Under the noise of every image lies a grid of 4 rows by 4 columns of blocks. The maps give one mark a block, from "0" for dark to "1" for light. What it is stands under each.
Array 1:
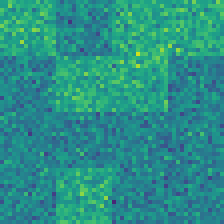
1 0 1 1
0 1 1 0
0 0 0 0
0 1 0 0
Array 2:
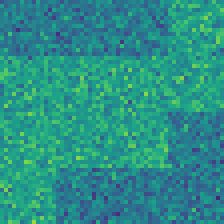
0 0 0 1
1 1 1 1
1 1 1 0
1 0 0 0
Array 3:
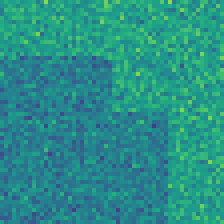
1 1 1 1
0 0 1 1
0 0 0 1
0 0 0 1
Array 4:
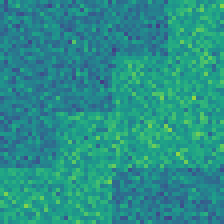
0 0 0 1
0 0 1 1
0 1 1 1
1 1 0 0
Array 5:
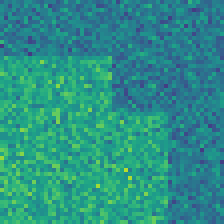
0 0 0 0
1 1 0 0
1 1 1 0
1 1 1 0
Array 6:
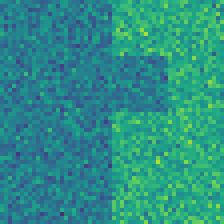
0 0 1 1
0 0 0 1
0 0 1 1
0 0 1 1
